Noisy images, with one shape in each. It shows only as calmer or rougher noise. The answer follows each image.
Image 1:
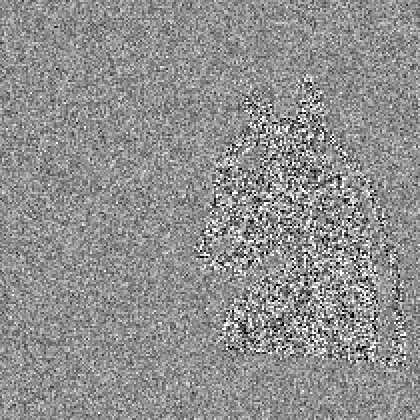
chess knight
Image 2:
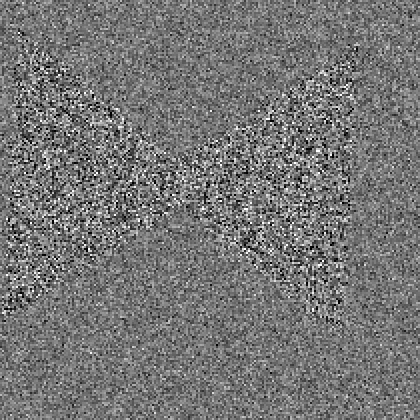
bow tie
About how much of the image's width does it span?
nearly all
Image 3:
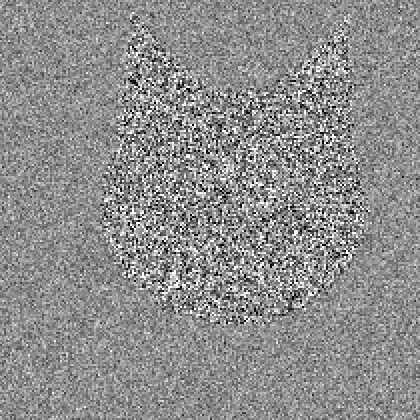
cat's head
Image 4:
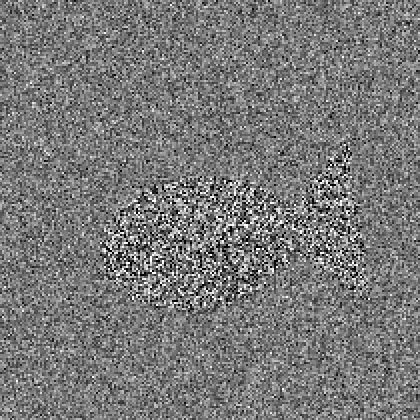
fish
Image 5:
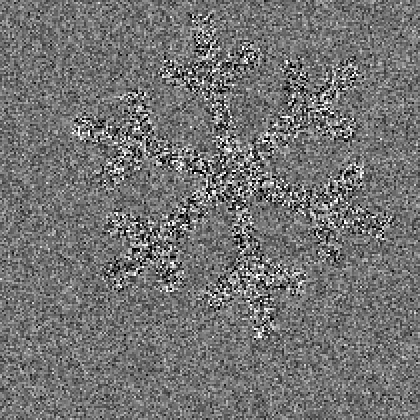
snowflake
